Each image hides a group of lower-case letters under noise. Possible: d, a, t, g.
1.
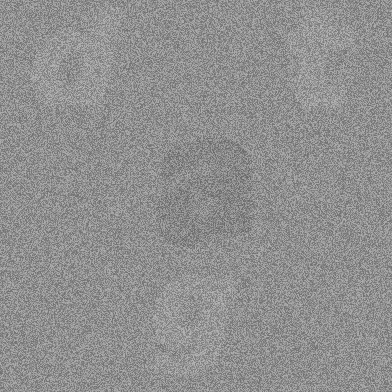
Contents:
top left: light d; top right: light t; centre: dark a; bottom middle: light g
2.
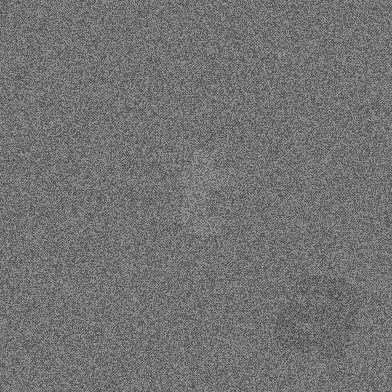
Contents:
centre: light t; bottom right: dark a
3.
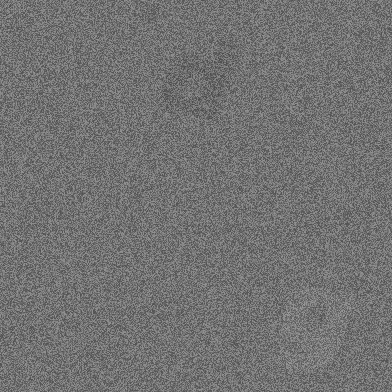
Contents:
top middle: dark d; bottom right: light g
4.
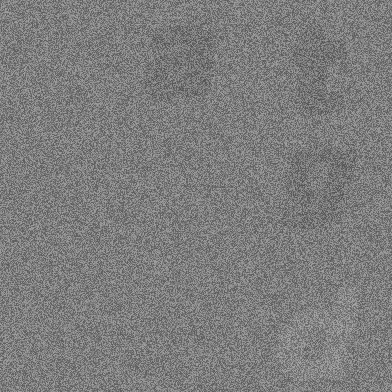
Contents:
top middle: dark a; top right: dark t; middle right: dark g; bottom right: light d
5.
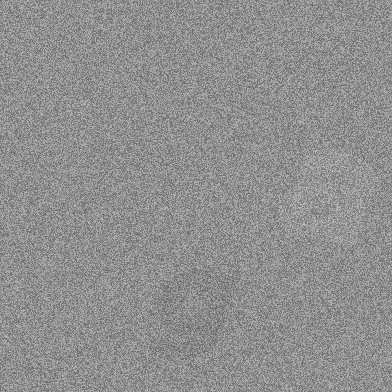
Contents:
middle right: light a; bottom middle: dark g
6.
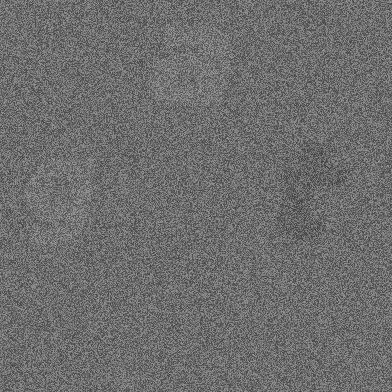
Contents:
top middle: light a; middle left: light g; middle right: dark t
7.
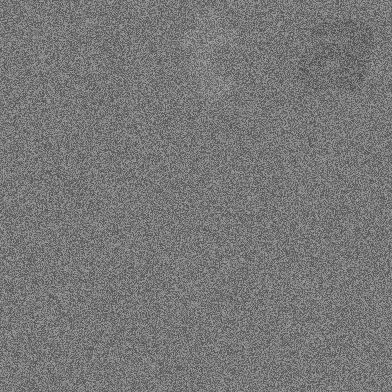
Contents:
top middle: light t; top right: dark a
